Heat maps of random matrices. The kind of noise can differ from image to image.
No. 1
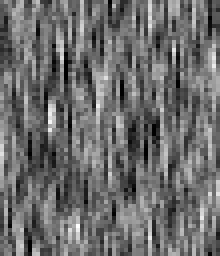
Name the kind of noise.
streaked along the columns
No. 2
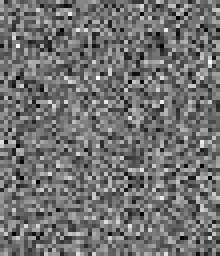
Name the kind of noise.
low rank plus noise
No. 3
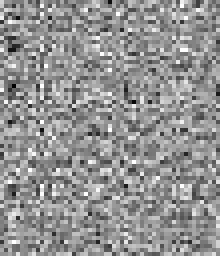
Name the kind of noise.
low rank plus noise
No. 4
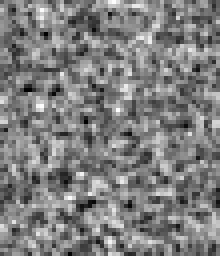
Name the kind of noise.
blotchy
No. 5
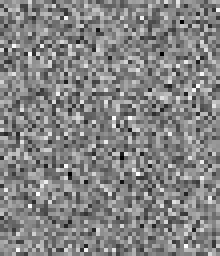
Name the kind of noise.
independent entries
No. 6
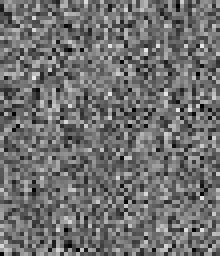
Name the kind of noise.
low rank plus noise
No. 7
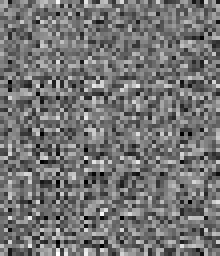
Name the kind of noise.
low rank plus noise
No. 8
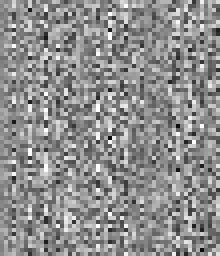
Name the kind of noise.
columns of uneven size
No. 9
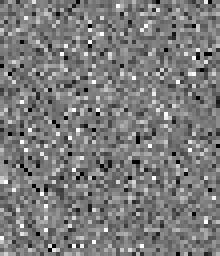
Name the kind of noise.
heavy tails
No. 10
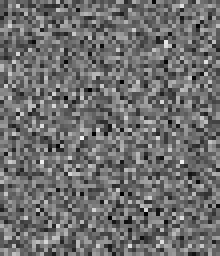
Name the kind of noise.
independent entries
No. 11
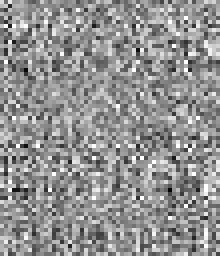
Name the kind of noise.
low rank plus noise
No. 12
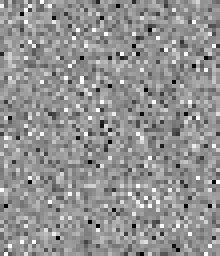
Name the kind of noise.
heavy tails
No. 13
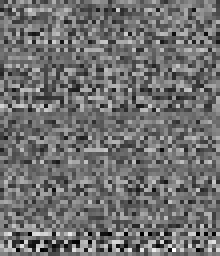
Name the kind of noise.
rows of uneven size
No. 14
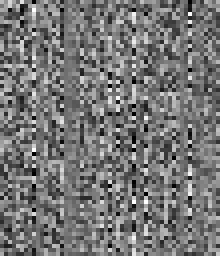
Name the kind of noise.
columns of uneven size
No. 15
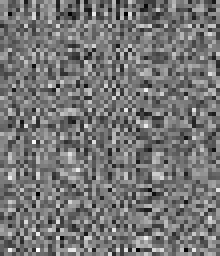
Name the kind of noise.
low rank plus noise
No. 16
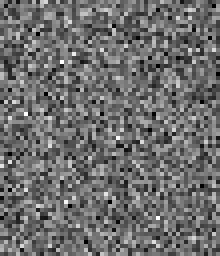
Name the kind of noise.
independent entries
